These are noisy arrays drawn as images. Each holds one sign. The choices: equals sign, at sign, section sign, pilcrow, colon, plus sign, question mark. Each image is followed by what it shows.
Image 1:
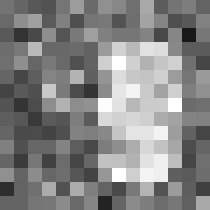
light section sign
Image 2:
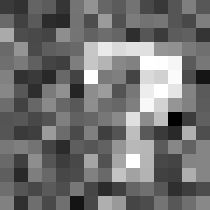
light question mark
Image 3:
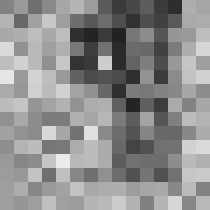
dark pilcrow
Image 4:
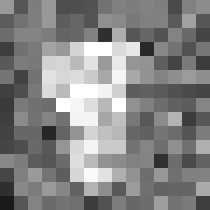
light pilcrow
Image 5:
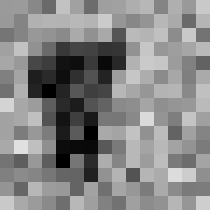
dark pilcrow
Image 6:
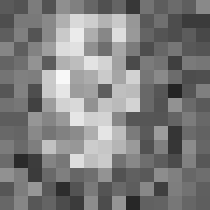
light section sign
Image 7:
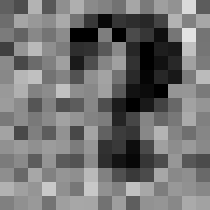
dark question mark
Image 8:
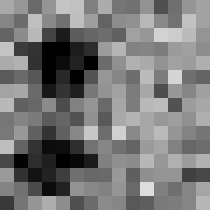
dark colon
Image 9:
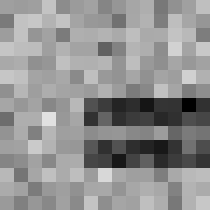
dark equals sign
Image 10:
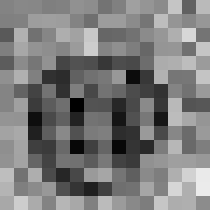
dark at sign
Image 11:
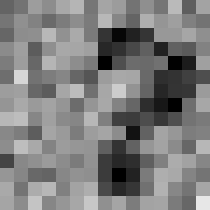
dark question mark
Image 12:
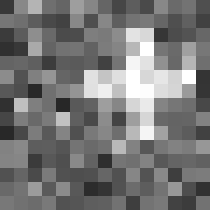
light plus sign
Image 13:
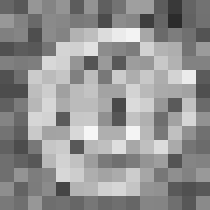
light at sign
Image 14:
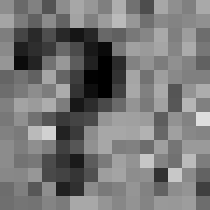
dark question mark
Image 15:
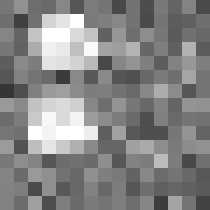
light colon
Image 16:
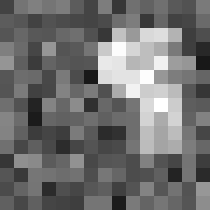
light pilcrow
